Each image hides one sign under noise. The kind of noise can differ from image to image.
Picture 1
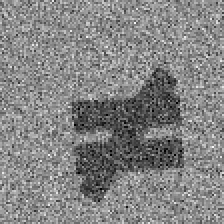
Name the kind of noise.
independent entries
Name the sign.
not-equal sign
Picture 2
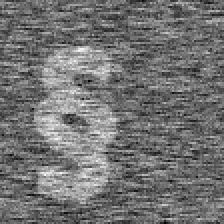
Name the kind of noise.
streaked along the rows
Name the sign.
section sign
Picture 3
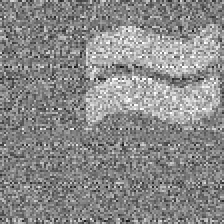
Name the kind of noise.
rows of uneven size
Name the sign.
approximately sign
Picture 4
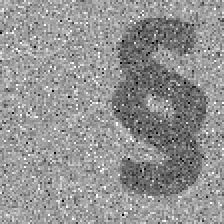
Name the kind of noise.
heavy tails
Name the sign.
section sign
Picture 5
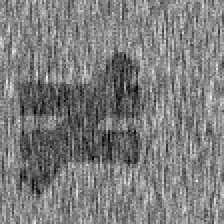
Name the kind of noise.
streaked along the columns
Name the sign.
not-equal sign
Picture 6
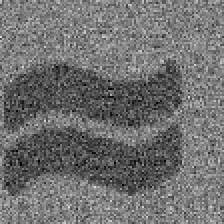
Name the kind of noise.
low rank plus noise
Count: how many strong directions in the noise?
one
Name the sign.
approximately sign
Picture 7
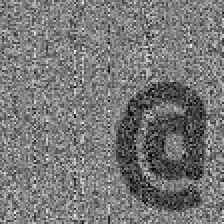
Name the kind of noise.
columns of uneven size
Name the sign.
at sign
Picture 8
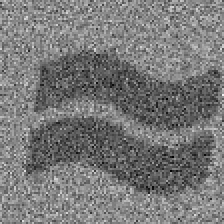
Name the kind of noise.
low rank plus noise
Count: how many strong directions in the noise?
three or four
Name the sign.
approximately sign
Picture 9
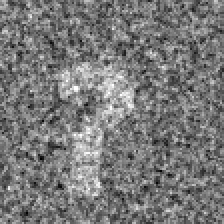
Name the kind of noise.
blotchy
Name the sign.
question mark
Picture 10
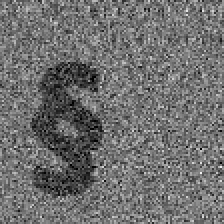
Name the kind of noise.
low rank plus noise
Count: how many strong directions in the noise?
one
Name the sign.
section sign
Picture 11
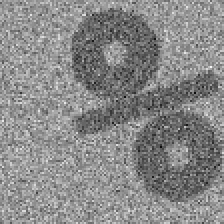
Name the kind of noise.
low rank plus noise
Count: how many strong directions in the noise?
five to eight
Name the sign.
percent sign
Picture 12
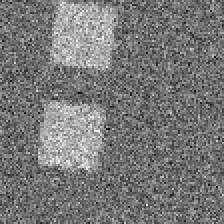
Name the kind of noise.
independent entries
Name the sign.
colon
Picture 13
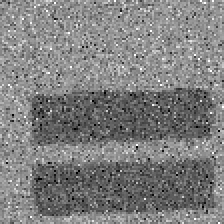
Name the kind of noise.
heavy tails
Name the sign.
equals sign
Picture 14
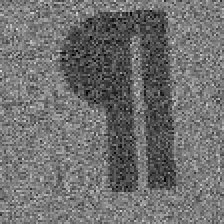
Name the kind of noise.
low rank plus noise
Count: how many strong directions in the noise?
five to eight
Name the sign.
pilcrow
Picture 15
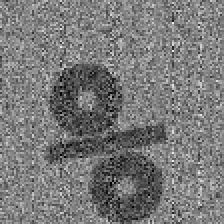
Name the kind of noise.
columns of uneven size
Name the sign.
percent sign
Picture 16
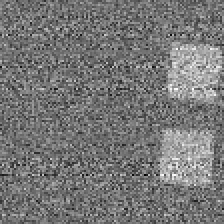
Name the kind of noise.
rows of uneven size
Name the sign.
colon
